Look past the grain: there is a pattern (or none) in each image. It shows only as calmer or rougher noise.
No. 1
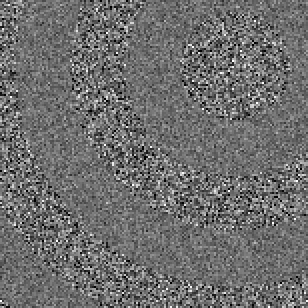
rings round one point
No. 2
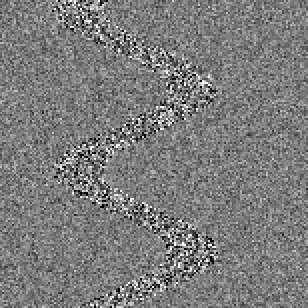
a wavy band
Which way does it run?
top to bottom
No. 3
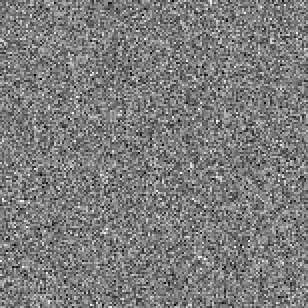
only noise
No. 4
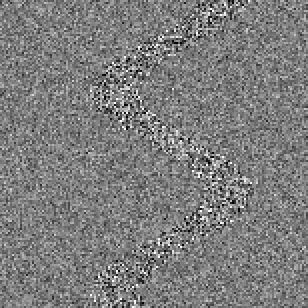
a wavy band
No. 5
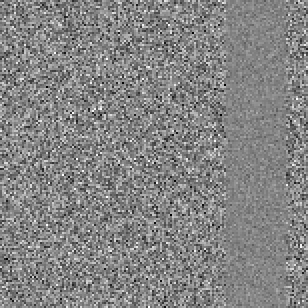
one vertical stripe
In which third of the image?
right
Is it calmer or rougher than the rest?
calmer
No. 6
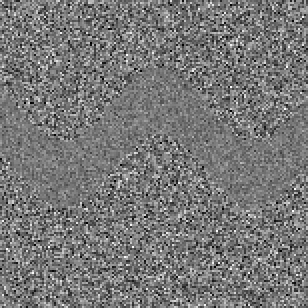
a wavy band
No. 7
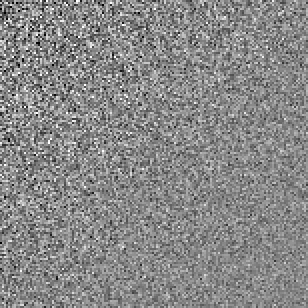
a smooth slope
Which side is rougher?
top left
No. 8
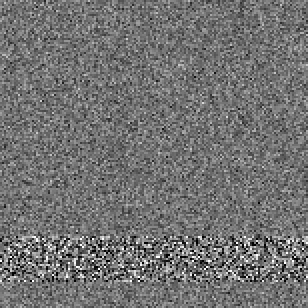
one horizontal stripe
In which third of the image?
bottom
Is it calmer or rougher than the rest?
rougher
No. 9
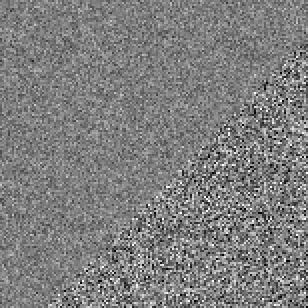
a sharp edge
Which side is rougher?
bottom right
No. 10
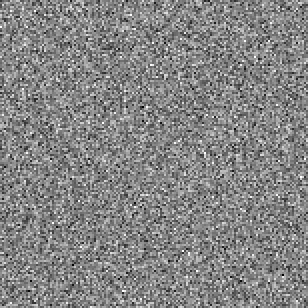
only noise
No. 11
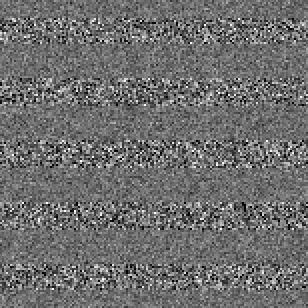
horizontal stripes
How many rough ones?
5
